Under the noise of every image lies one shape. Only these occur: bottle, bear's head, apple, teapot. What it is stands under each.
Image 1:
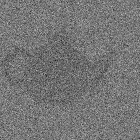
dark teapot
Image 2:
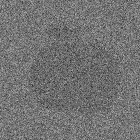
dark apple
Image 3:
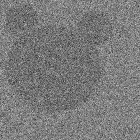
dark bear's head
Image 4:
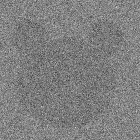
dark bear's head
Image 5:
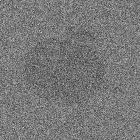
dark apple
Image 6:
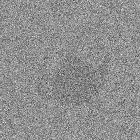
dark teapot
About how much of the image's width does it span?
half
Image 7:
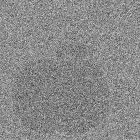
dark apple
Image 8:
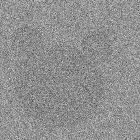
dark bear's head
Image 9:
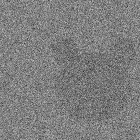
dark bear's head
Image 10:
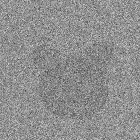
dark bear's head
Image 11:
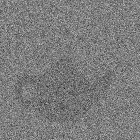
dark teapot
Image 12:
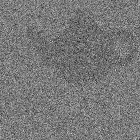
dark teapot
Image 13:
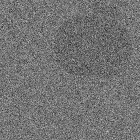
dark apple
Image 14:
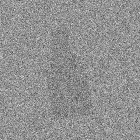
dark bottle
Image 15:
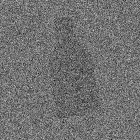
dark bottle
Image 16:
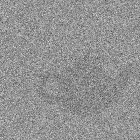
dark teapot
